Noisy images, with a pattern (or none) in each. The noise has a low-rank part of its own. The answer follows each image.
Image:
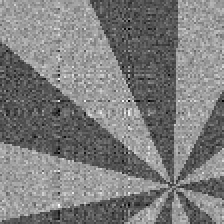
spokes from one point
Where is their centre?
bottom right
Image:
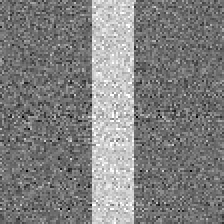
one vertical stripe
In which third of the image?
middle
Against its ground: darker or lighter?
lighter
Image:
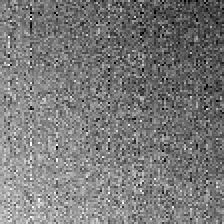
a smooth slope
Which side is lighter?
bottom left
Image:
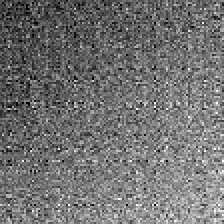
a smooth slope
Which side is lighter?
bottom right
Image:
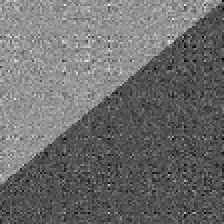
a sharp edge
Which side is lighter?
top left
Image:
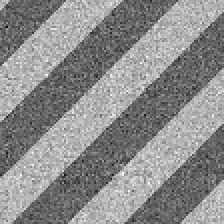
diagonal stripes
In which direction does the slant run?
bottom left to top right
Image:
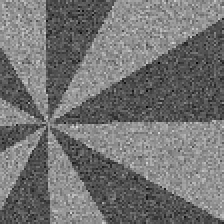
spokes from one point
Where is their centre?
middle left
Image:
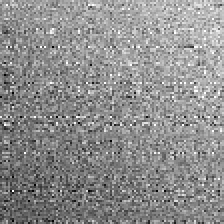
a smooth slope
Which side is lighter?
top right
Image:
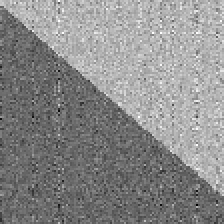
a sharp edge
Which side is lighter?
top right
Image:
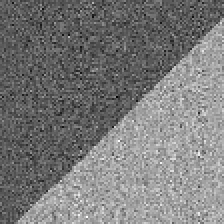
a sharp edge
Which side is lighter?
bottom right
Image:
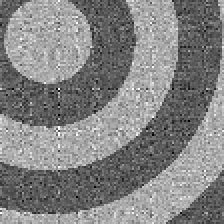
rings round one point
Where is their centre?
top left
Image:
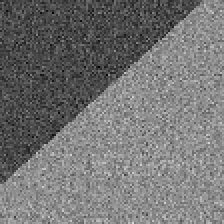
a sharp edge
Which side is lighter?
bottom right
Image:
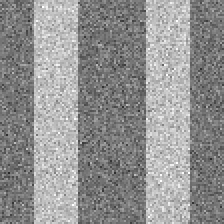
vertical stripes
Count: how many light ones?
2
